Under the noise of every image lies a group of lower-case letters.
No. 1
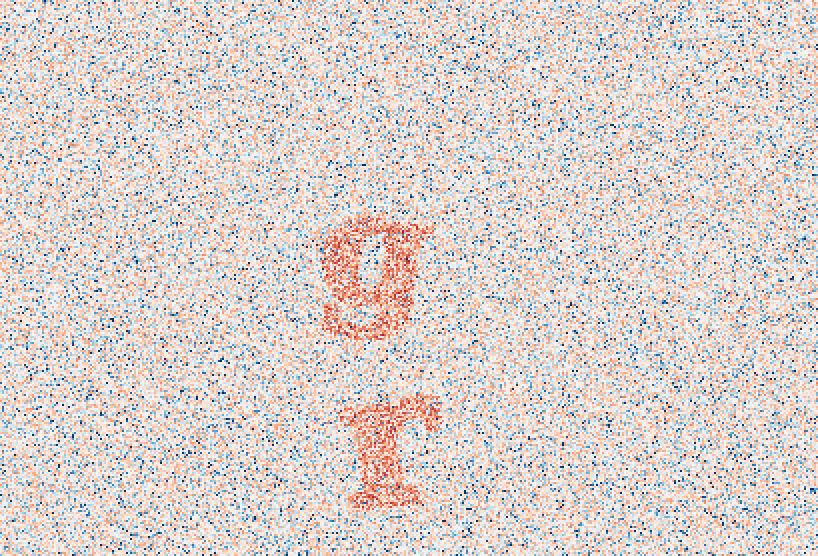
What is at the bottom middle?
r
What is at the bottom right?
nothing
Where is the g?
centre
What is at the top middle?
nothing
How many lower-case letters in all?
2
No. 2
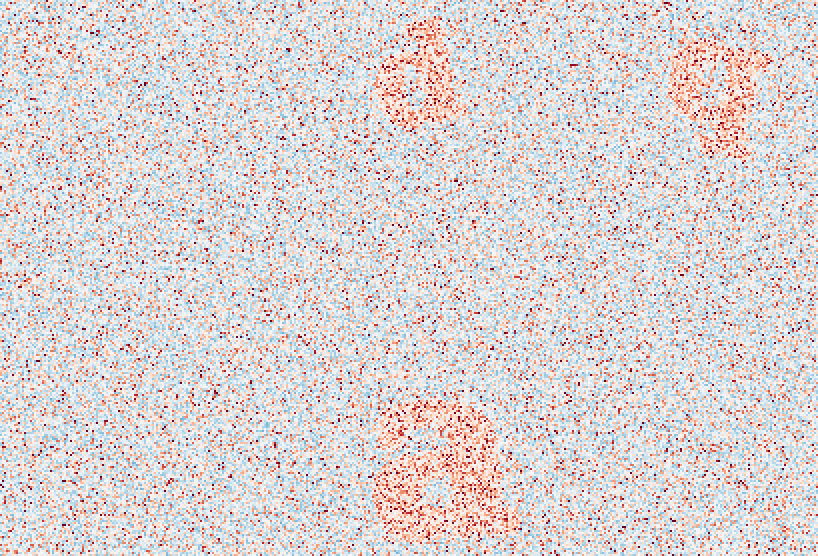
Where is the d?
top middle
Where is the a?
bottom middle
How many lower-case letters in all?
3
